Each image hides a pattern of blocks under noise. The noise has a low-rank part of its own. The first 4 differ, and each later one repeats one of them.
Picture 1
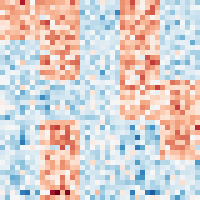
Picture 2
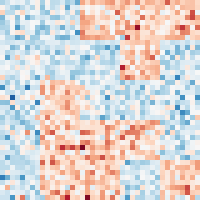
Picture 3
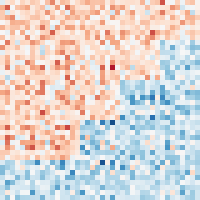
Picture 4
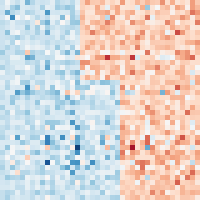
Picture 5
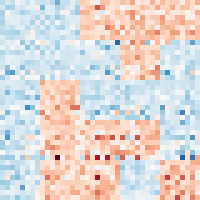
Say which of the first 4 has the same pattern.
2
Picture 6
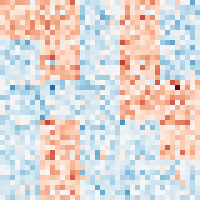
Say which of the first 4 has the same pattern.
1
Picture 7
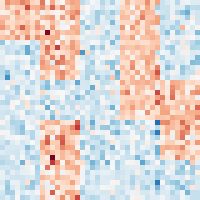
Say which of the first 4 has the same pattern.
1
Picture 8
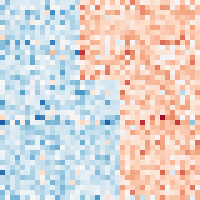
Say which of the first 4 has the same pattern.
4
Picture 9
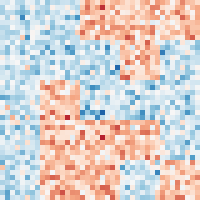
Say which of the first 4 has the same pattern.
2
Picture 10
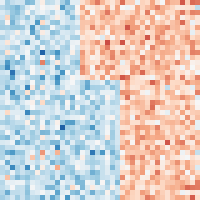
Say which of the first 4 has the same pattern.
4
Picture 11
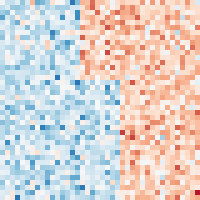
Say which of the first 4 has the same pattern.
4
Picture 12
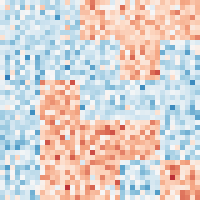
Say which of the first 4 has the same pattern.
2
